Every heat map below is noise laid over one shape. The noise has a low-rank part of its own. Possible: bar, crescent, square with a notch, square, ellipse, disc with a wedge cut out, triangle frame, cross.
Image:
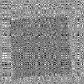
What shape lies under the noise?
square
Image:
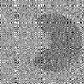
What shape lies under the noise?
disc with a wedge cut out
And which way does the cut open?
left
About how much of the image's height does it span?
two thirds
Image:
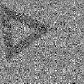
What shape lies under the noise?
triangle frame
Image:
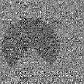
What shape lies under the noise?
disc with a wedge cut out
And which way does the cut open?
down
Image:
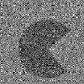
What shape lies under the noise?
disc with a wedge cut out
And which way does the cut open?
right
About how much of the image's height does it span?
two thirds
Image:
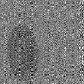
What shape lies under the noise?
ellipse
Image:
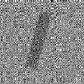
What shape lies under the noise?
bar
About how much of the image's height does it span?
two thirds
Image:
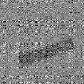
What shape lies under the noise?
bar
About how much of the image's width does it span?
two thirds
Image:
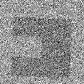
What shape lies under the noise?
square with a notch
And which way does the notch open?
left
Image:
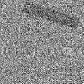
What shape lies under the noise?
bar
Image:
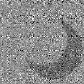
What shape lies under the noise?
crescent
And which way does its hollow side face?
up and left
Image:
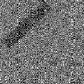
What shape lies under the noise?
bar
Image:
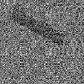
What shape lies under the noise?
bar
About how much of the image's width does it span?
two thirds
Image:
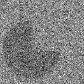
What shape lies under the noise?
disc with a wedge cut out
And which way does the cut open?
up and right
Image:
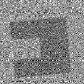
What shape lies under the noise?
square with a notch
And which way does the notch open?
left
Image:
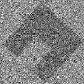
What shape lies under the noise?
square with a notch
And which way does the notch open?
down and left
